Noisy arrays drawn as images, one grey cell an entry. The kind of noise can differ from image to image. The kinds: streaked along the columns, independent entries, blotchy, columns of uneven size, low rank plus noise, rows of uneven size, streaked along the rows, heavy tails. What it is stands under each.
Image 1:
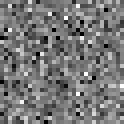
heavy tails
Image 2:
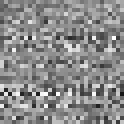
rows of uneven size
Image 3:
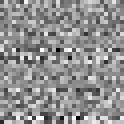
rows of uneven size
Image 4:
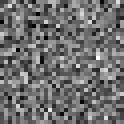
independent entries
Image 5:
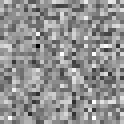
low rank plus noise
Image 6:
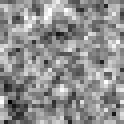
blotchy
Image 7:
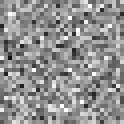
independent entries
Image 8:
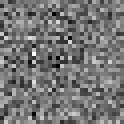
low rank plus noise
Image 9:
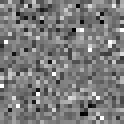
heavy tails
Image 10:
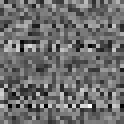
rows of uneven size
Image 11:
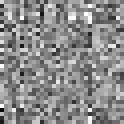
low rank plus noise
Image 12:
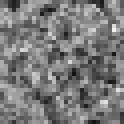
blotchy
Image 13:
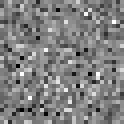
heavy tails
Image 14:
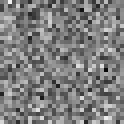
low rank plus noise
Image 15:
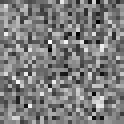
low rank plus noise
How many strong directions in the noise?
three or four
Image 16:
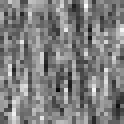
streaked along the columns
